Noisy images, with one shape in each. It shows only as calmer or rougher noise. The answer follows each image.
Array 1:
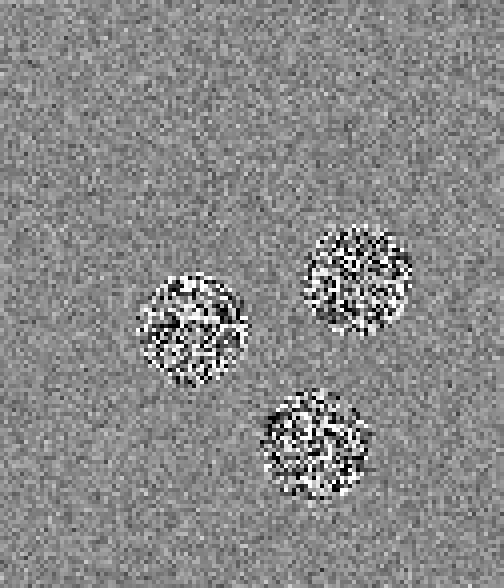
three dots
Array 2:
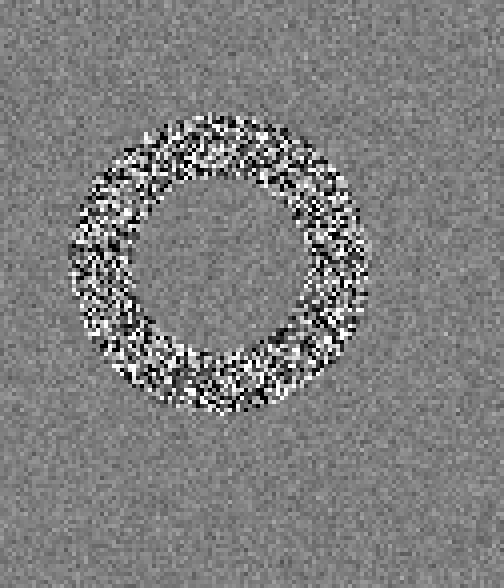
ring
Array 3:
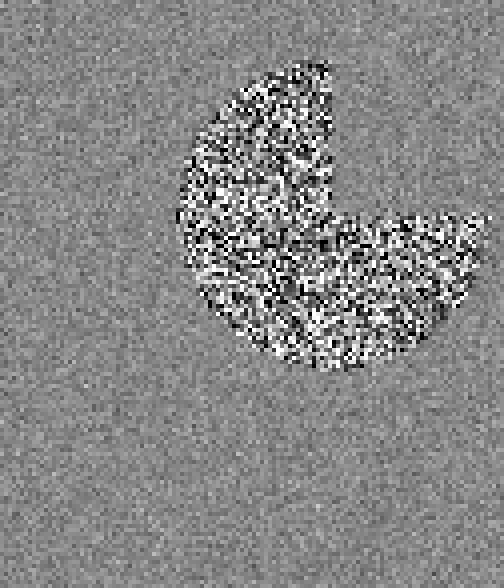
disc with a wedge cut out
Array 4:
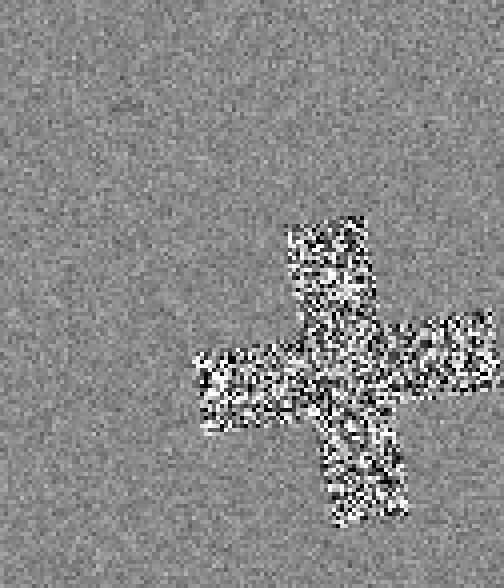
cross
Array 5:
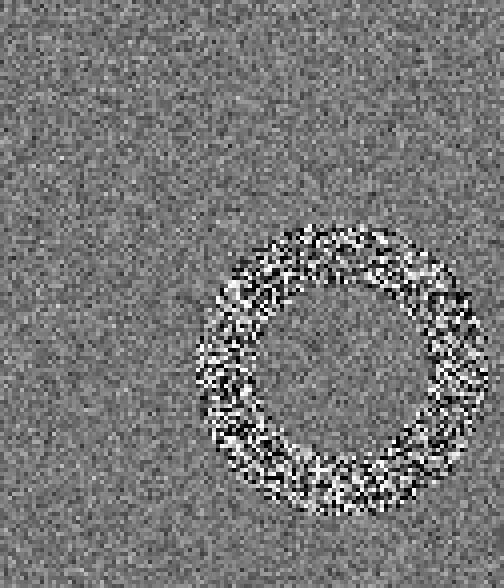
ring
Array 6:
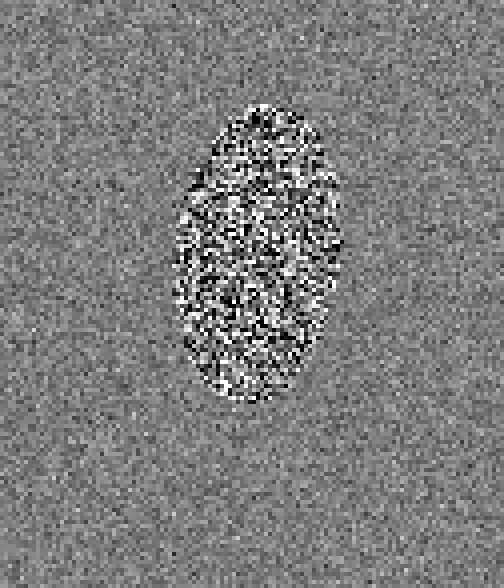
ellipse
